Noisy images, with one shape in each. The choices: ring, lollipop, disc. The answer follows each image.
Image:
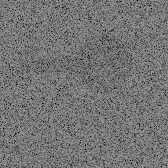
lollipop
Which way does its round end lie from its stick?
right
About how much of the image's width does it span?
two thirds
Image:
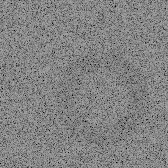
ring
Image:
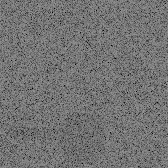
lollipop
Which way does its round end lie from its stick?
right
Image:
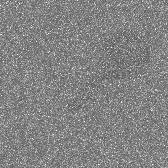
lollipop
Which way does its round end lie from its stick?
up and right
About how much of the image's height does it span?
half
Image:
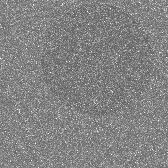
disc
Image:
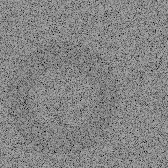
ring
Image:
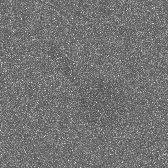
lollipop
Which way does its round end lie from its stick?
down and right
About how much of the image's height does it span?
half
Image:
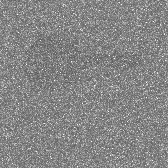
lollipop
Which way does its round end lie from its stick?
left
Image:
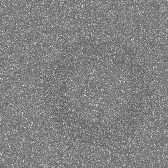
ring
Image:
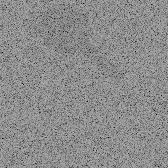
lollipop
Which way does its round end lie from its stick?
up and left
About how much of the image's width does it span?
half
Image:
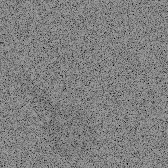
lollipop
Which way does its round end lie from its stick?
down and right
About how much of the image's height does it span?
half
